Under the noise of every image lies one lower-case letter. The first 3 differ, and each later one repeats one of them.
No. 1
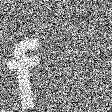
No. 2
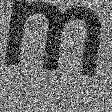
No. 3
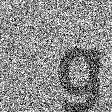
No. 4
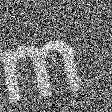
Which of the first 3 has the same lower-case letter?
2
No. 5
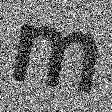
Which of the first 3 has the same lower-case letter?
2
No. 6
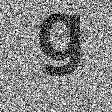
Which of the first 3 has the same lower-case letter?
3
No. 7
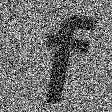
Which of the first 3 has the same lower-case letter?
1
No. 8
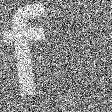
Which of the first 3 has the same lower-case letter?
1
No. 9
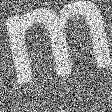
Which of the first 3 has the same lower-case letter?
2
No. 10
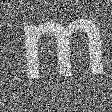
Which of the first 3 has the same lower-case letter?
2
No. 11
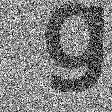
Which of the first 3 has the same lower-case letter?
3
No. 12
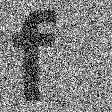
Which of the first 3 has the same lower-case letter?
1
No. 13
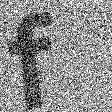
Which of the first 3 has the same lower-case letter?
1
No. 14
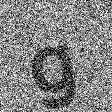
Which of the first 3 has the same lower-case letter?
3
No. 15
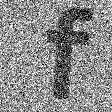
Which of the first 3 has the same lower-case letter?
1
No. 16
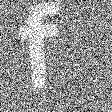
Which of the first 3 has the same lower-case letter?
1
